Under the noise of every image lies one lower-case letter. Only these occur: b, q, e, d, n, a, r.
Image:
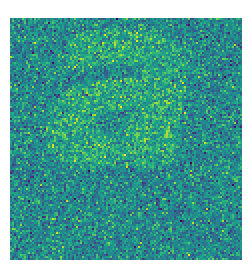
a
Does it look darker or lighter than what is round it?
lighter
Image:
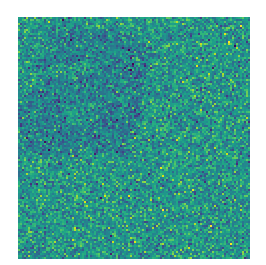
a
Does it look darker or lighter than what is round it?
darker
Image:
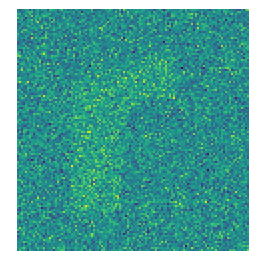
r
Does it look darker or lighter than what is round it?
lighter
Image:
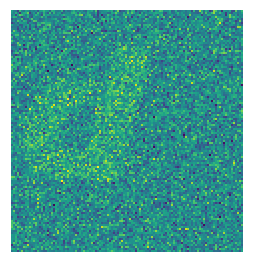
d
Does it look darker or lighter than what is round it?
lighter
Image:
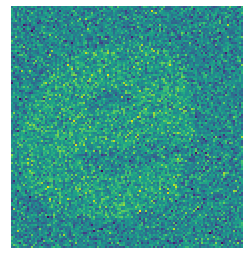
e
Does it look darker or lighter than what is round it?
lighter
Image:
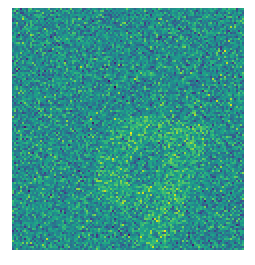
q
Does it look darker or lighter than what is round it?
lighter
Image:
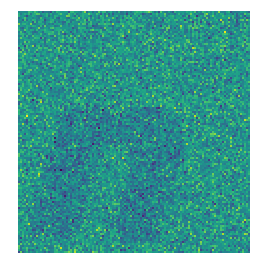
n
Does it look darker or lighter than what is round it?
darker
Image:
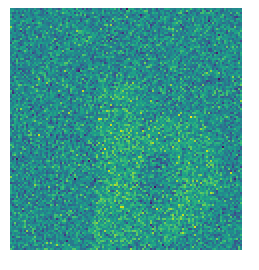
b
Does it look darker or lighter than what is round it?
lighter
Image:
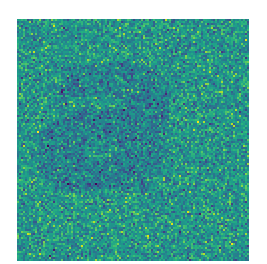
a
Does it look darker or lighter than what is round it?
darker
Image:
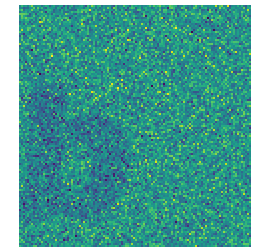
b
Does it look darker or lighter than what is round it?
darker
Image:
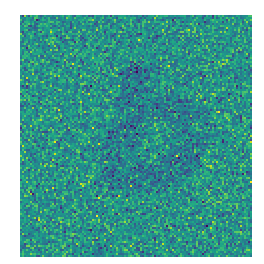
b
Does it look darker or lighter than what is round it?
darker
